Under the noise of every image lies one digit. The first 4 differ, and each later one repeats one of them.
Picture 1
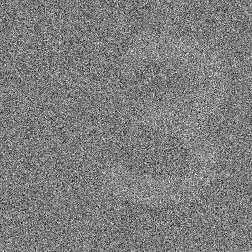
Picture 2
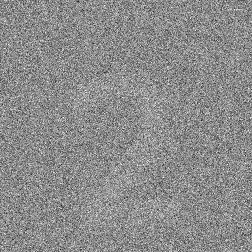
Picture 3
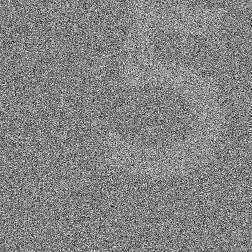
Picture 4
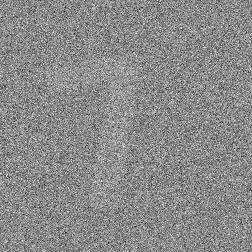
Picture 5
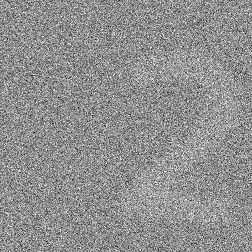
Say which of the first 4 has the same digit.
2
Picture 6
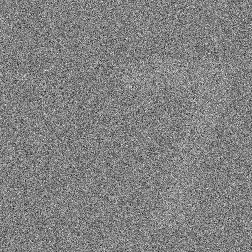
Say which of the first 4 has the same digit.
4
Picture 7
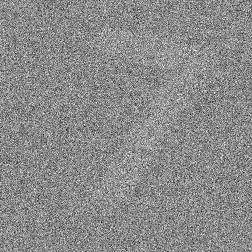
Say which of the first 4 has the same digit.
4
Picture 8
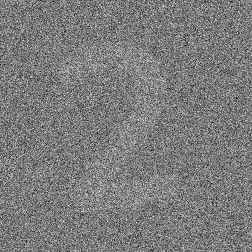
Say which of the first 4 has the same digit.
2
